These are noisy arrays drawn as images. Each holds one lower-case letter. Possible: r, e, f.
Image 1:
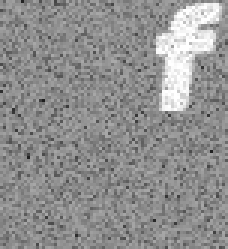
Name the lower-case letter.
f
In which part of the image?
top right
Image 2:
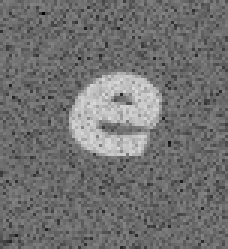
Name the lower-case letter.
e
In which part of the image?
centre
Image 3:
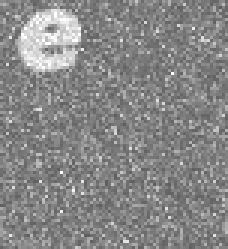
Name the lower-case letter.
e
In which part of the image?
top left
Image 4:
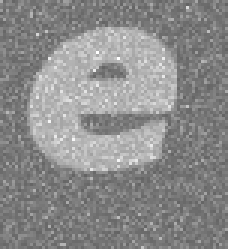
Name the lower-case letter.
e
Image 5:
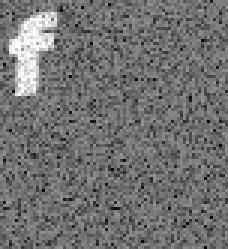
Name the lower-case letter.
f
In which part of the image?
top left
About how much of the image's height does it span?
a third
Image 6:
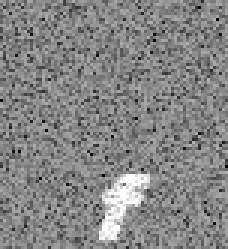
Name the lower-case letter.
f
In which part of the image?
bottom middle
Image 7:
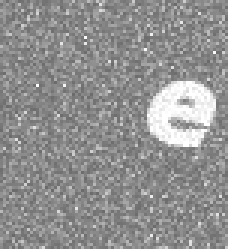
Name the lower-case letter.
e
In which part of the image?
middle right
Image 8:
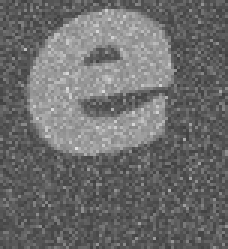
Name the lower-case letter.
e
